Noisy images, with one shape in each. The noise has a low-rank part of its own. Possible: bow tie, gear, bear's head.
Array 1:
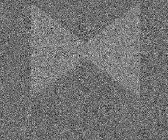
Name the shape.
bow tie
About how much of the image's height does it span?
two thirds
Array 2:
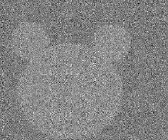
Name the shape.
bear's head
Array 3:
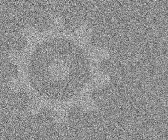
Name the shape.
gear
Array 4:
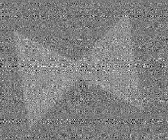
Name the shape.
bow tie
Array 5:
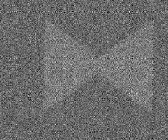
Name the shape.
bow tie
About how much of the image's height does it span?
two thirds
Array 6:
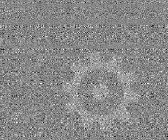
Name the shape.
gear
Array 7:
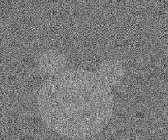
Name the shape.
bear's head
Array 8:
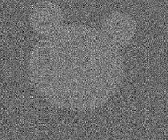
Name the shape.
bear's head
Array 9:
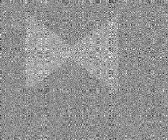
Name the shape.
bow tie
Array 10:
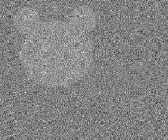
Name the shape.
bear's head
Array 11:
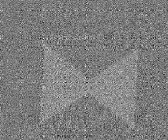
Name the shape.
bow tie
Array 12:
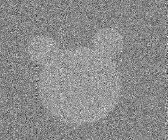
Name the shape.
bear's head
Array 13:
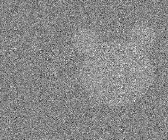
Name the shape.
bear's head
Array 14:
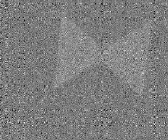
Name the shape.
bow tie
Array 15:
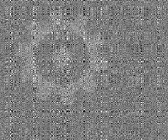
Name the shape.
gear
